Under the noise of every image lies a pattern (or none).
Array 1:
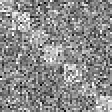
blocks along the diagonal
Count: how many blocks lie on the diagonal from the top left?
7
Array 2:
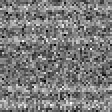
bands of rows
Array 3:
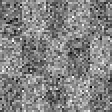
a checkerboard
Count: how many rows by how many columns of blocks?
3 by 5
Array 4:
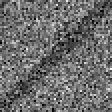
a diagonal band
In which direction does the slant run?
bottom left to top right
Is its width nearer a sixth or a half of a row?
a sixth
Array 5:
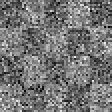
a checkerboard
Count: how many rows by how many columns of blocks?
4 by 5
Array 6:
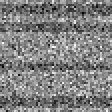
bands of rows
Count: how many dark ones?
4
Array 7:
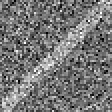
a diagonal band
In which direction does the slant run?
bottom left to top right
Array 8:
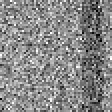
one band of columns
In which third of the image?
right
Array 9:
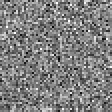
only noise
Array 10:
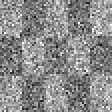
a checkerboard
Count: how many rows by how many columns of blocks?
3 by 5
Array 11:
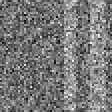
bands of columns
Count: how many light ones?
2
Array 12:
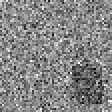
one block
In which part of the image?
bottom right
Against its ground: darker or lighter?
darker
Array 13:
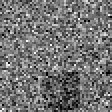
one block
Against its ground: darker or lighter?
darker
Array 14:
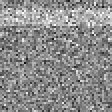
one band of rows
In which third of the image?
top
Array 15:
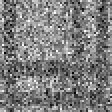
bands of rows crossing bands of columns
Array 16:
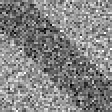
a diagonal band
